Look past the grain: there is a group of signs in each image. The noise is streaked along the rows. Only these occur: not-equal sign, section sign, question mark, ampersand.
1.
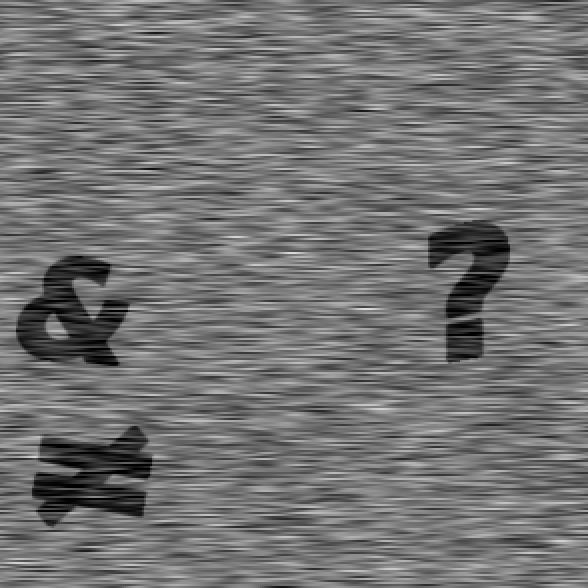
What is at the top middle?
nothing
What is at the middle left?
ampersand
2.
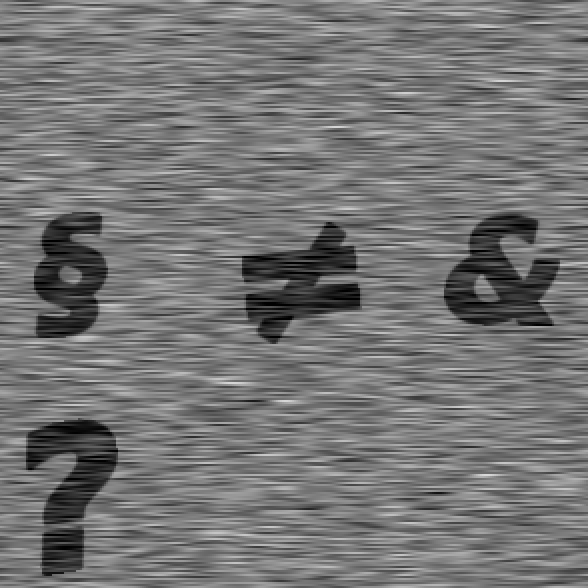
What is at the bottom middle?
nothing
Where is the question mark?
bottom left
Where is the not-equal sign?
centre
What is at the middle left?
section sign
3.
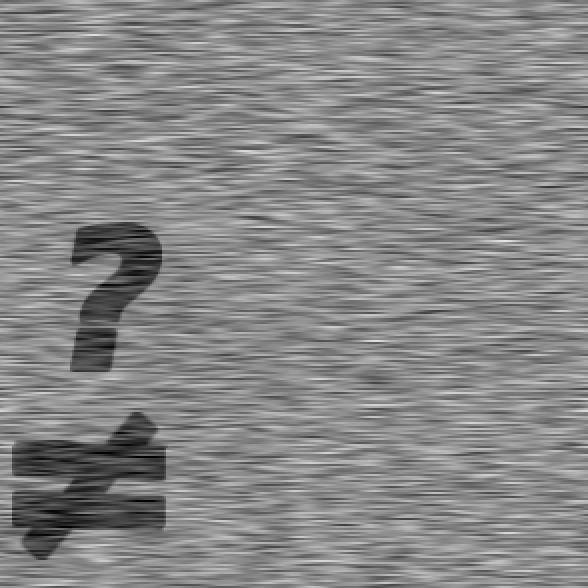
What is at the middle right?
nothing
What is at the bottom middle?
nothing
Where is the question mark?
middle left
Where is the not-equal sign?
bottom left
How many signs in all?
2
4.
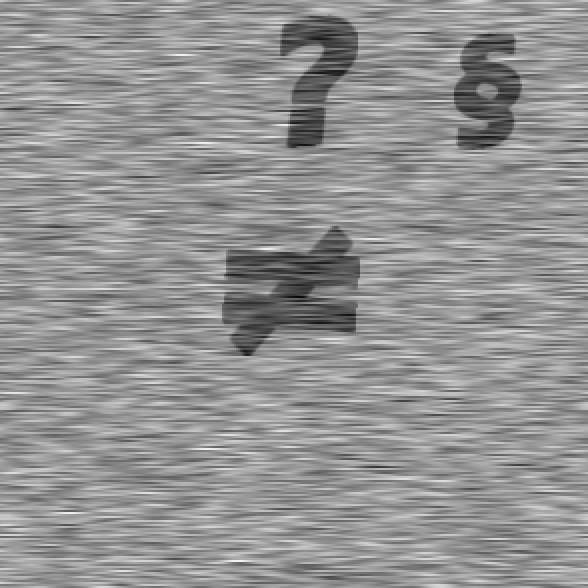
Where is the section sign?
top right
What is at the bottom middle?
nothing
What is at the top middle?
question mark
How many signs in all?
3
